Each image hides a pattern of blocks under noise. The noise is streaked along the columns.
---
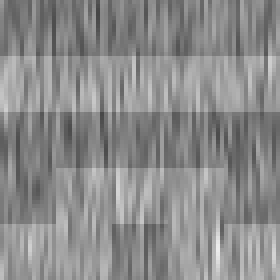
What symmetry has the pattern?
left and right mirror each other
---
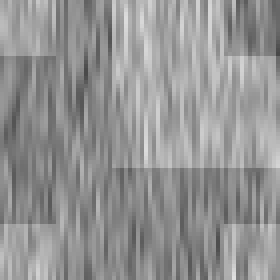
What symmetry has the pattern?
mirrored about the diagonal from the bottom left
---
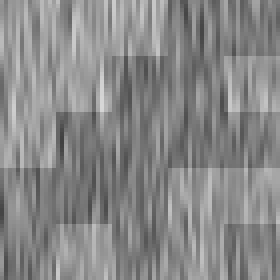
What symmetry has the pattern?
mirrored about the diagonal from the top left
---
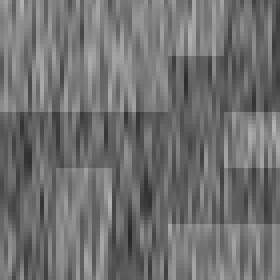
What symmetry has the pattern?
no symmetry
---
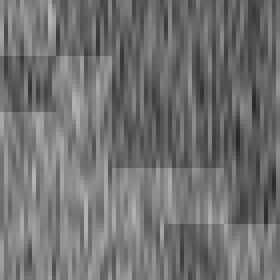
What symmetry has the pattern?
mirrored about the diagonal from the bottom left
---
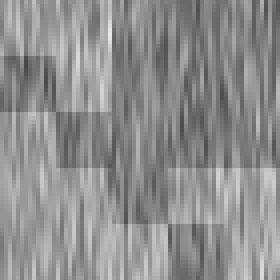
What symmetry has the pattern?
mirrored about the diagonal from the bottom left
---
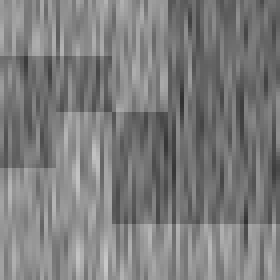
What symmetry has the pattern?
no symmetry
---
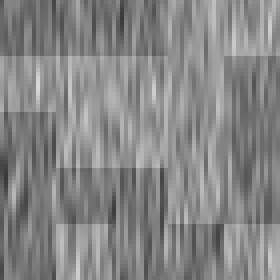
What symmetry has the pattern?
no symmetry
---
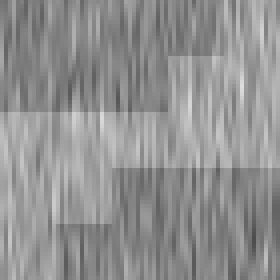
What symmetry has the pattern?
the same after a half turn
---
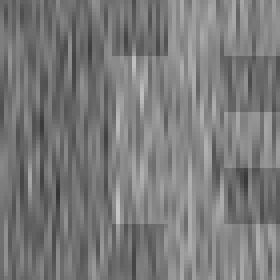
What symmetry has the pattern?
top and bottom mirror each other
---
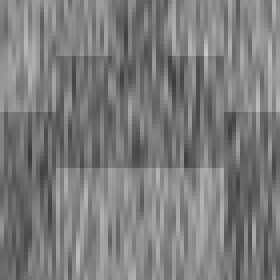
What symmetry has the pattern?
left and right mirror each other
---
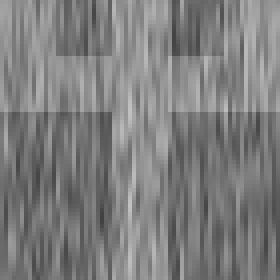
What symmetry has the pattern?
left and right mirror each other
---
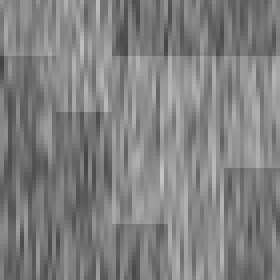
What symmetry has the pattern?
no symmetry
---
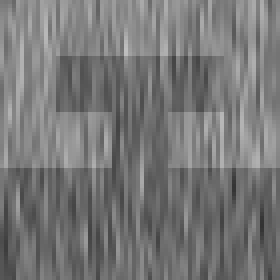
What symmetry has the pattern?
left and right mirror each other
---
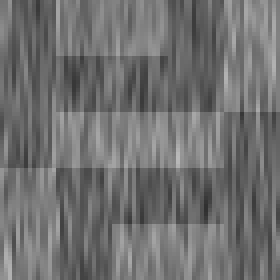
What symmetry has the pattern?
the same after a half turn
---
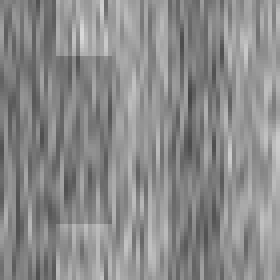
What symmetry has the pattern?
top and bottom mirror each other
